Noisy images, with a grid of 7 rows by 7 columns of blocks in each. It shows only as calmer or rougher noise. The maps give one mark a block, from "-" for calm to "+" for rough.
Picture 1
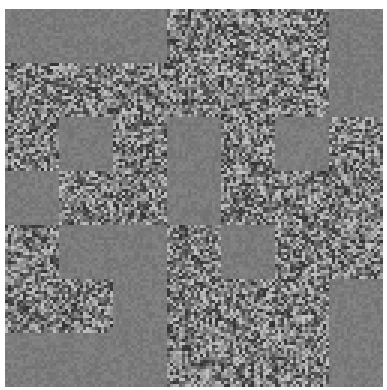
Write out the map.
- - - + + + -
+ + + + + + -
+ - + - + - +
- + + - + + +
+ - - + - + +
+ + - + + + -
- - - + + + -
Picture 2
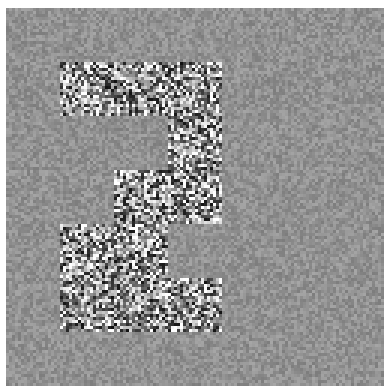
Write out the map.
- - - - - - -
- + + + - - -
- - - + - - -
- - + + - - -
- + + - - - -
- + + + - - -
- - - - - - -
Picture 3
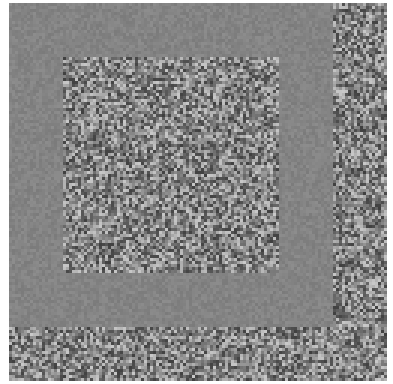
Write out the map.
- - - - - - +
- + + + + - +
- + + + + - +
- + + + + - +
- + + + + - +
- - - - - - +
+ + + + + + +
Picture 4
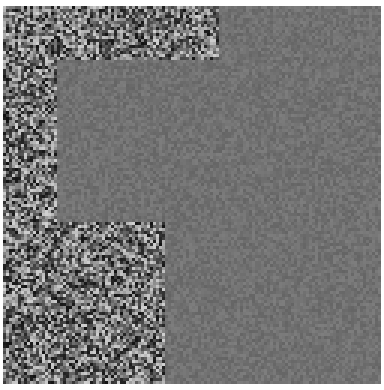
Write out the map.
+ + + + - - -
+ - - - - - -
+ - - - - - -
+ - - - - - -
+ + + - - - -
+ + + - - - -
+ + + - - - -
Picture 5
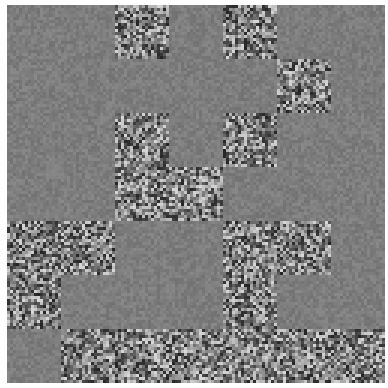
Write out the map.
- - + - + - -
- - - - - + -
- - + - + - -
- - + + - - -
+ + - - + + -
+ - - - + - -
- + + + + + +
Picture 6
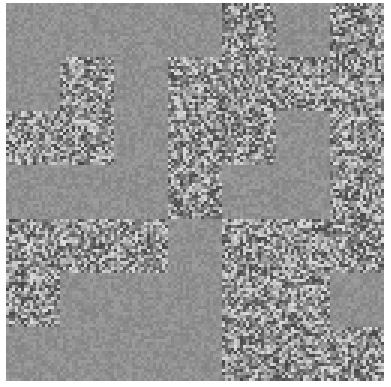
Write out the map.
- - - - + - +
- + - + + + +
+ + - + + - +
- - - + - - +
+ + + - + + +
+ - - - + + -
- - - - + + +
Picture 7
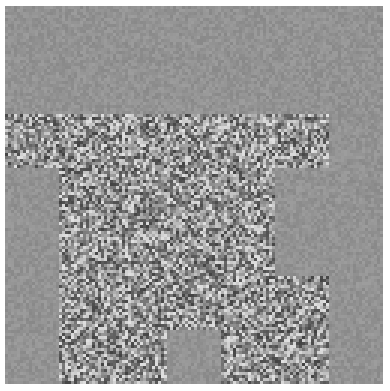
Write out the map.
- - - - - - -
- - - - - - -
+ + + + + + -
- + + + + - -
- + + + + - -
- + + + + + -
- + + - + + -
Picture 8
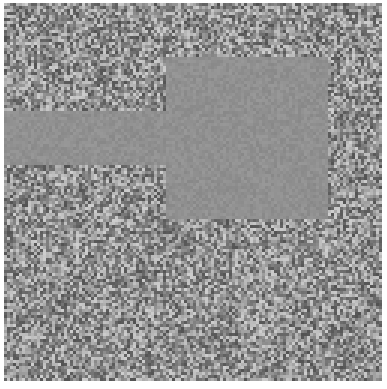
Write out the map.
+ + + + + + +
+ + + - - - +
- - - - - - +
+ + + - - - +
+ + + + + + +
+ + + + + + +
+ + + + + + +
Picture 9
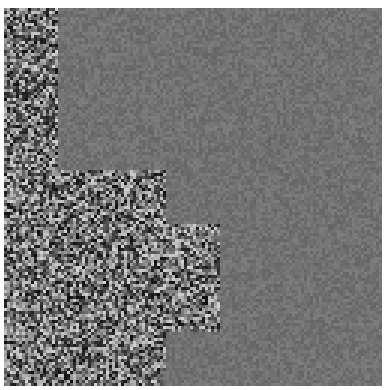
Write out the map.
+ - - - - - -
+ - - - - - -
+ - - - - - -
+ + + - - - -
+ + + + - - -
+ + + + - - -
+ + + - - - -
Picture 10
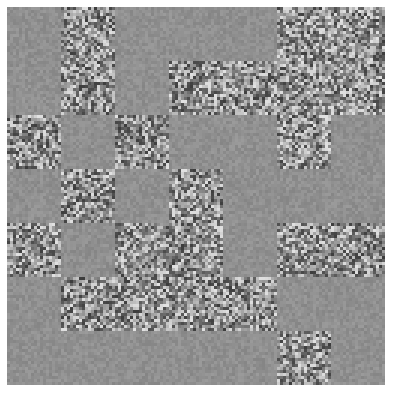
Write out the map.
- + - - - + +
- + - + + + +
+ - + - - + -
- + - + - - -
+ - + + - + +
- + + + + - -
- - - - - + -
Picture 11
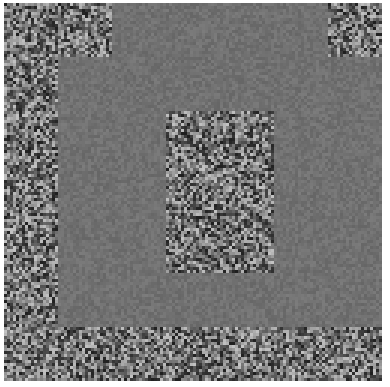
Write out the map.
+ + - - - - +
+ - - - - - -
+ - - + + - -
+ - - + + - -
+ - - + + - -
+ - - - - - -
+ + + + + + +
